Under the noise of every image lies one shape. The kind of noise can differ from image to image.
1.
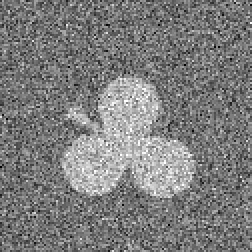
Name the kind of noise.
independent entries
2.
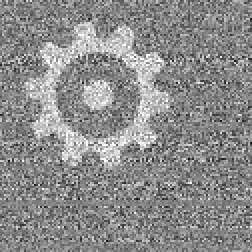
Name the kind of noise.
rows of uneven size
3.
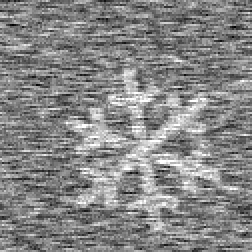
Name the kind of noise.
streaked along the rows
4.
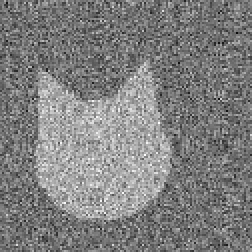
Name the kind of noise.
low rank plus noise
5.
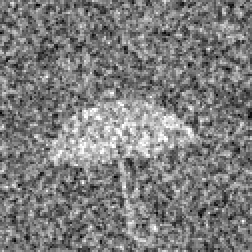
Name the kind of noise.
blotchy
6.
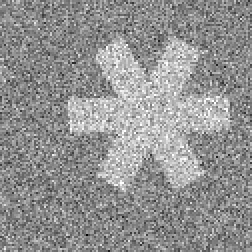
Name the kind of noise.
independent entries
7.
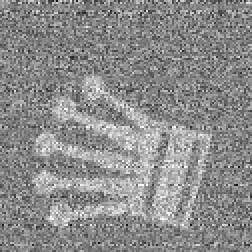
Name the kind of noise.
rows of uneven size
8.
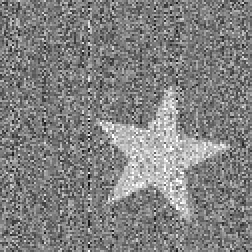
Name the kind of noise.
columns of uneven size
